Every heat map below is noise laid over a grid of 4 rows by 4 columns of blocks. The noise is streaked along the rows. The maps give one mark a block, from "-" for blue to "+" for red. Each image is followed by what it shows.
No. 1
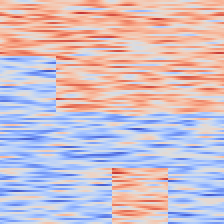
+ + + +
- + + +
- - - -
- - + -
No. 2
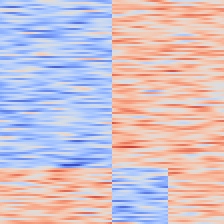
- - + +
- - + +
- - + +
+ + - +
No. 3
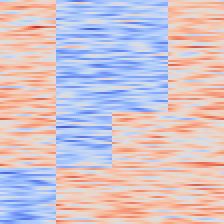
+ - - +
+ - - +
+ - + +
- + + +
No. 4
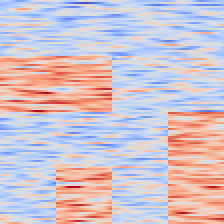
- - - -
+ + - -
- - - +
- + - +
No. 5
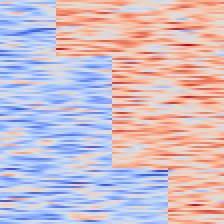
- + + +
- - + +
- - + +
- - - +
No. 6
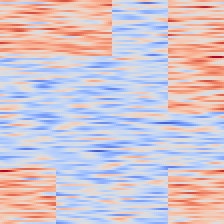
+ + - +
- - - +
- - - -
+ - - +
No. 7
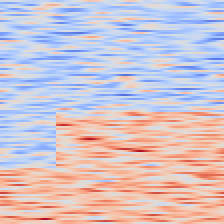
- - - -
- - - -
- + + +
+ + + +
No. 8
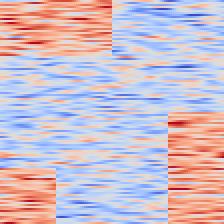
+ + - -
- - - -
- - - +
+ - - +
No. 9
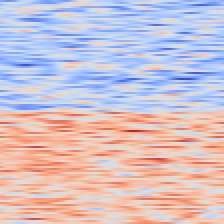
- - - -
- - - -
+ + + +
+ + + +
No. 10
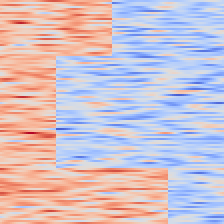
+ + - -
+ - - -
+ - - -
+ + + -
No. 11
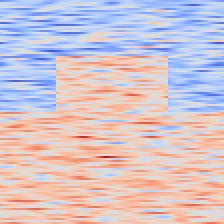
- - - -
- + + -
+ + + +
+ + + +
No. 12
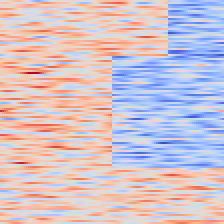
+ + + -
+ + - -
+ + - -
+ + + +
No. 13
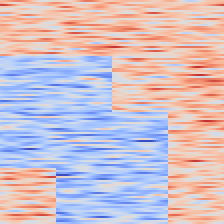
+ + + +
- - + +
- - - +
+ - - +
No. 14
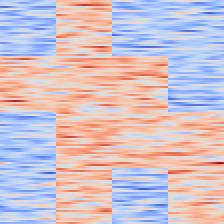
- + - -
+ + + -
- + + +
- + - +
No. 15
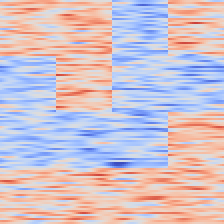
+ + - +
- + - -
- - - +
+ + + +
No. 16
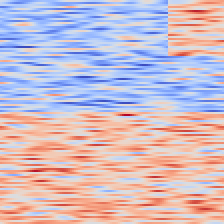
- - - +
- - - -
+ + + +
+ + + +
